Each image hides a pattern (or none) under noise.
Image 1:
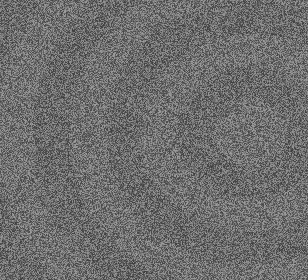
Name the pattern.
rings round one point
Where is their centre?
middle right
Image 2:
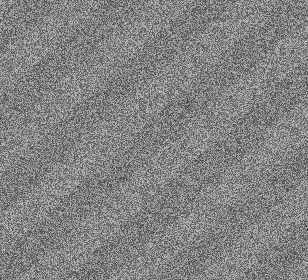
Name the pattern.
diagonal stripes
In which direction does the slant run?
bottom left to top right
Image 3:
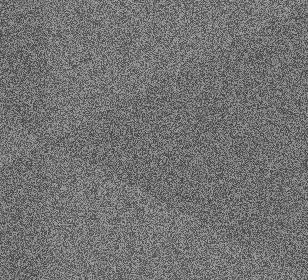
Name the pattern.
spokes from one point
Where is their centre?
middle left
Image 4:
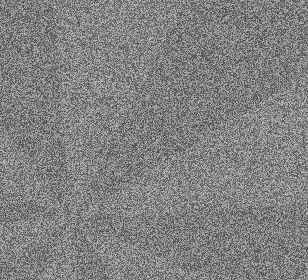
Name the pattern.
spokes from one point
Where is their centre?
bottom left
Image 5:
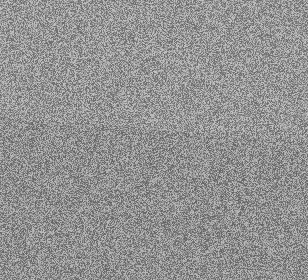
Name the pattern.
a sharp edge
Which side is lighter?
top
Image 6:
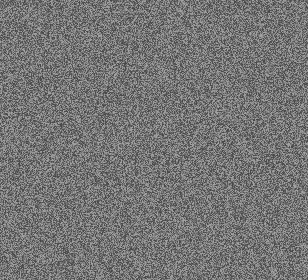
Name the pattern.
only noise
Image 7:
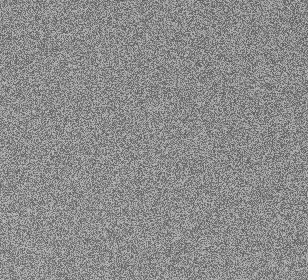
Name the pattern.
a smooth slope
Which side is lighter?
bottom left
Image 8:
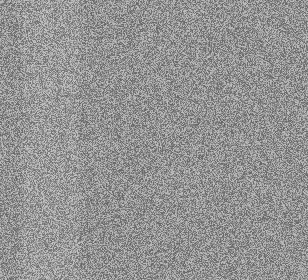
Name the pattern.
one vertical stripe
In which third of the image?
left
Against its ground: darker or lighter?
lighter
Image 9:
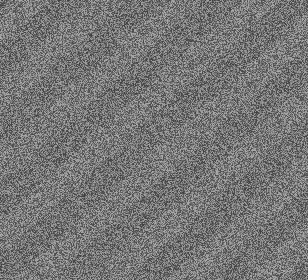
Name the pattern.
diagonal stripes
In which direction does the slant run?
bottom left to top right
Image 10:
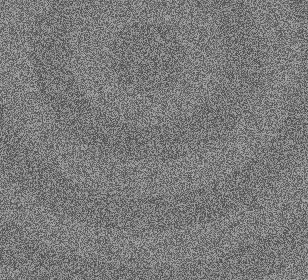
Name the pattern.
rings round one point
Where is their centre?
top middle
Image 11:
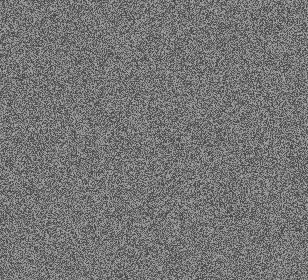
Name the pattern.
only noise
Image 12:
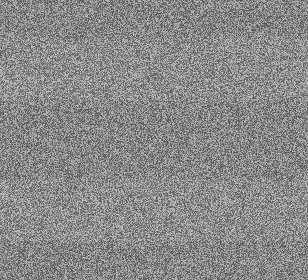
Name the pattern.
horizontal stripes
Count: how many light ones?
2
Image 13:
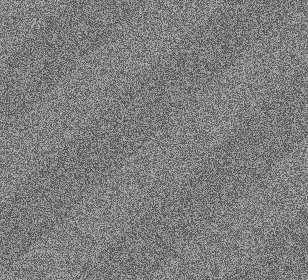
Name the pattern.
diagonal stripes
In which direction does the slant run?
bottom left to top right
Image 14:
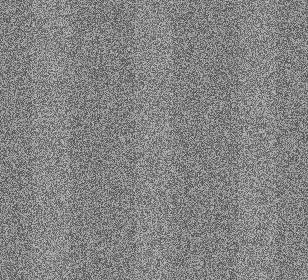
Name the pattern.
vertical stripes
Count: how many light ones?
3
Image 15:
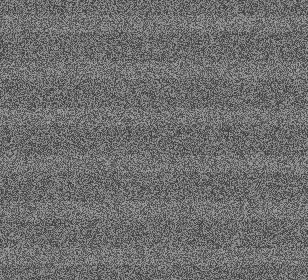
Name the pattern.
horizontal stripes
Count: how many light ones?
6
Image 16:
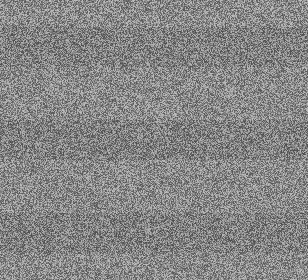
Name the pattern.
horizontal stripes
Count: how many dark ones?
3
